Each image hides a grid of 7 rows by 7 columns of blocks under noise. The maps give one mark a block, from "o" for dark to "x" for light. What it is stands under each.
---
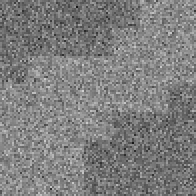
o o o o o x x
o o o o x x x
o x x x x x x
x x x x x x o
x x x x o o o
x x x o o o o
x x x o o o o
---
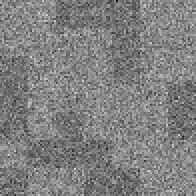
x x o o o x x
x x x x o x x
o x x x o x x
o x x x x x o
o x o x x x o
x o o o x x x
o x x o o x x
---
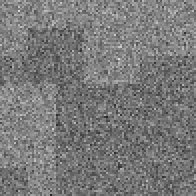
x x x x x x x
x o o x x x x
o o o x x o o
x x o o o o o
x x o o o o o
x x o o o o o
o x o o o o o
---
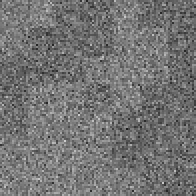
x x o o x o o
x o o o x x o
o o o x x x o
o x x o x o o
o x x x o o o
x x x x o o o
x x x x x o o
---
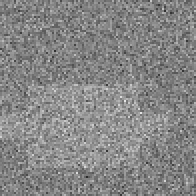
o o o o o o o
o o o o o o o
o o o o o o o
o x x x x o o
x x x x x x o
o x x x x o o
o o o o o o o
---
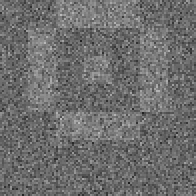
o o x x x o o
o x o o o x o
o x o x o x o
o x o o o x o
o o x x x o o
o o o o o o o
o o o o o o o
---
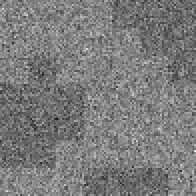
x x x x o o o
x x x x x o o
x o x x x x o
o o o x x x x
o o o x x x x
o o x x x x x
x x x o o o x
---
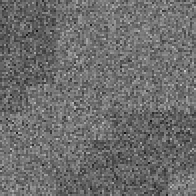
o o x x x x x
o o x x x x x
o o x x x x x
o x x x x x x
x x x x o o o
x x x o o o o
x x o o o o x
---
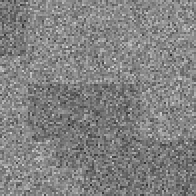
o x x x x x x
o x x x x x x
x x x x x x x
x o o o o x x
x o o o o x x
x x o o o o o
x x x o o o o
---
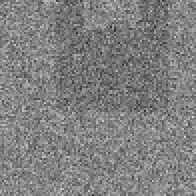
x x o x x o x
x x o o o o x
x x o o o o x
x x o o o o x
x x x x x x x
x x x x x x x
x x x x x x x
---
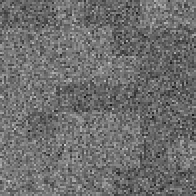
o o x o o x x
x x x x o o o
x x x x x o o
x x o o o o o
x o x x x o o
x x x x x o x
x x x x o o o
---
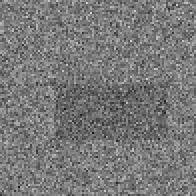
x x x x x x x
x x x x x x x
x x x x x x x
x x o o o o x
x x o o o o x
x x x x x x x
x x x x x x x
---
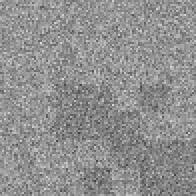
x x x x x x x
x x x x x x x
x x x x x x x
x x o o x o x
x x o o o x x
x x x x o o o
x x x o x o o
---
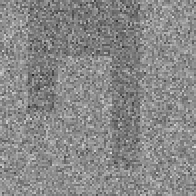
x o o o o x x
x o o o o x x
x o x x o x x
x o x x o x x
x x x x o x x
x x x x o x x
x x x x x x x
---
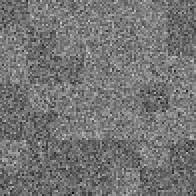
o x x x x x o
x o x x x x o
x o o x x x x
o x x x x o x
o o x x x x x
x o o o o x o
o o o o x o o
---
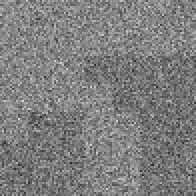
x x x x x x x
x x x x x x x
x x x o o o o
x x x x o o o
x o o x x o o
o o o x x o o
o o o x x o o
